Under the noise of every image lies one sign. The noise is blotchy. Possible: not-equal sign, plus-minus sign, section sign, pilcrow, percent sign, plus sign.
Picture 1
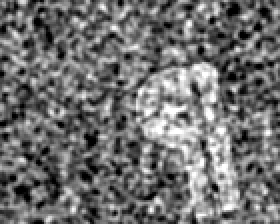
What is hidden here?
light pilcrow
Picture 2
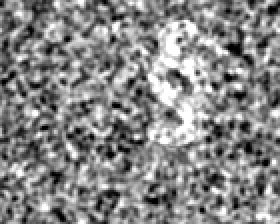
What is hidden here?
light section sign
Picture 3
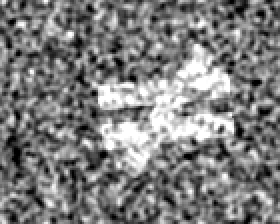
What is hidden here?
light not-equal sign
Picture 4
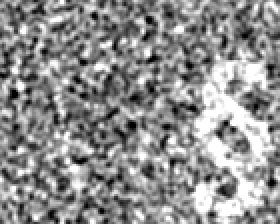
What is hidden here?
light section sign
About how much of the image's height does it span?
two thirds
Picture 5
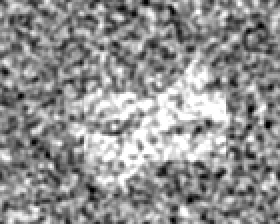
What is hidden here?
light not-equal sign
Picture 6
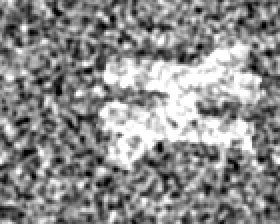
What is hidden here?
light not-equal sign
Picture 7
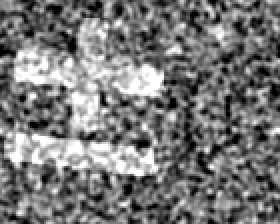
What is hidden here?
light plus-minus sign
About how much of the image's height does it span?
two thirds
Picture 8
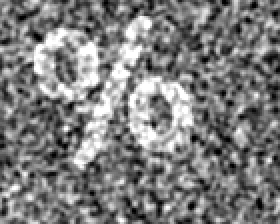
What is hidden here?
light percent sign
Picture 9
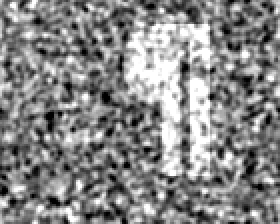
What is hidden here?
light pilcrow
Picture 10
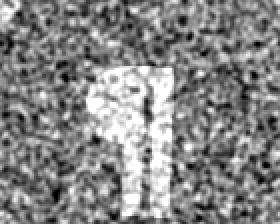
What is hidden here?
light pilcrow
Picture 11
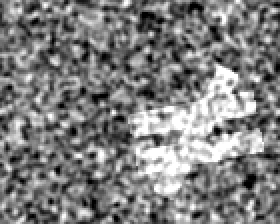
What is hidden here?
light not-equal sign
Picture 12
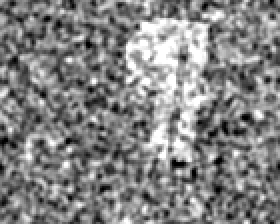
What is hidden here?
light pilcrow
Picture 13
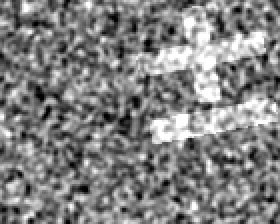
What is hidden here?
light plus-minus sign
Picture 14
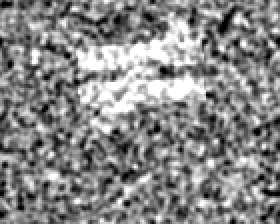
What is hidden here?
light not-equal sign
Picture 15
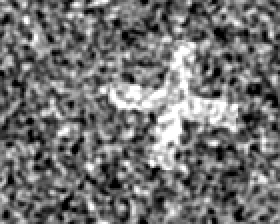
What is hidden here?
light plus sign
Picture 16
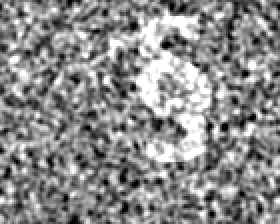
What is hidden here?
light section sign
